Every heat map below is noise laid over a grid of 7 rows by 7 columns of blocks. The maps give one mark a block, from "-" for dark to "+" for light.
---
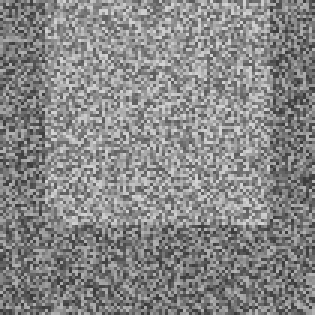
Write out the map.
-+++++-
-+++++-
-+++++-
-+++++-
-+++++-
-------
-------
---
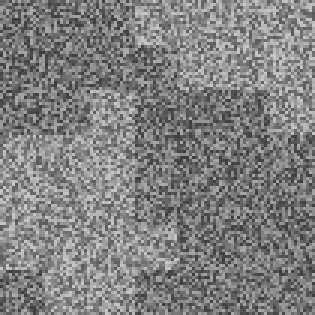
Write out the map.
---++++
----+++
--+---+
+++----
+++----
++++---
-++----
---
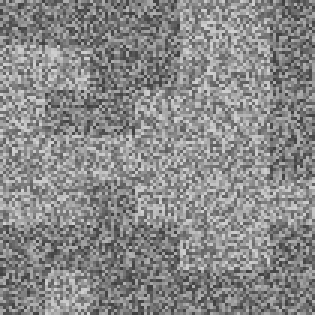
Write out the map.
----++-
++--++-
+--+++-
++++++-
++-++++
----++-
-+-----
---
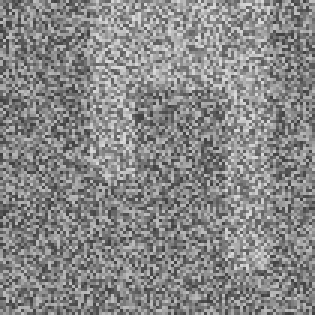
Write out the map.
--++++-
--++++-
--+--+-
--+--+-
-----+-
-----+-
-------
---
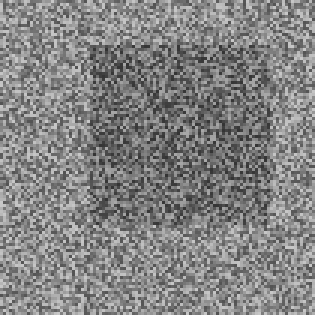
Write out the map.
+++++++
++----+
++----+
++----+
++----+
+++++++
+++++++
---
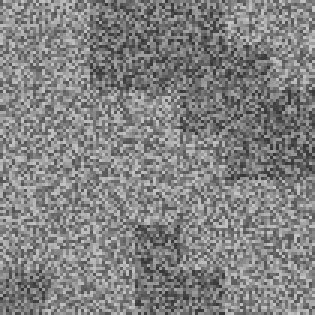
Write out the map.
++---++
++----+
++++---
+++++--
+++++++
+++-+++
-++--++
